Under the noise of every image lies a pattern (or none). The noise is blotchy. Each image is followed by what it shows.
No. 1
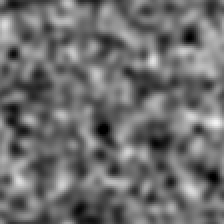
only noise
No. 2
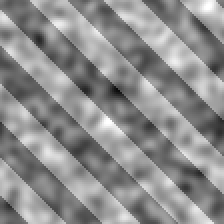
diagonal stripes
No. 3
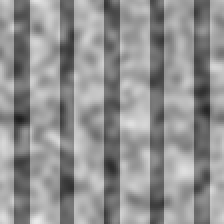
vertical stripes
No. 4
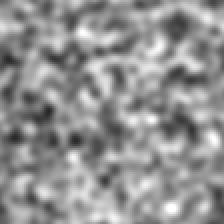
only noise
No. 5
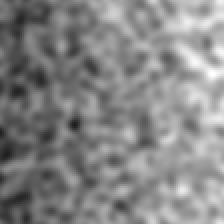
a smooth slope
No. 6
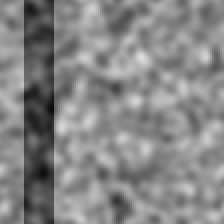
one vertical stripe
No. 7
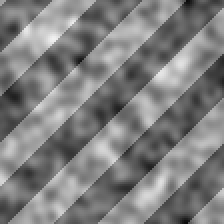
diagonal stripes
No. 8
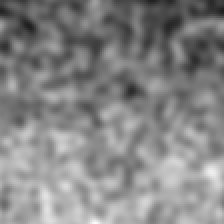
a smooth slope
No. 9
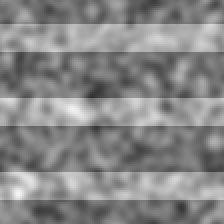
horizontal stripes
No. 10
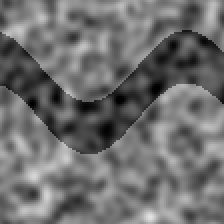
a wavy band
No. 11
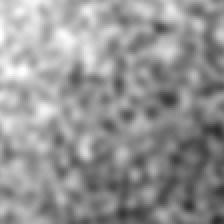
a smooth slope
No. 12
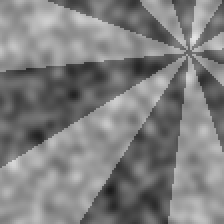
spokes from one point
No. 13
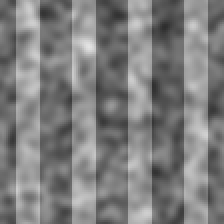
vertical stripes
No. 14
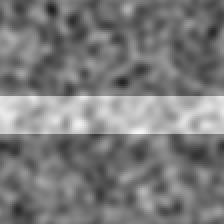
one horizontal stripe
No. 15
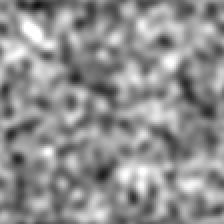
only noise
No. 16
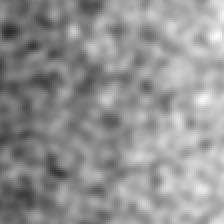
a smooth slope
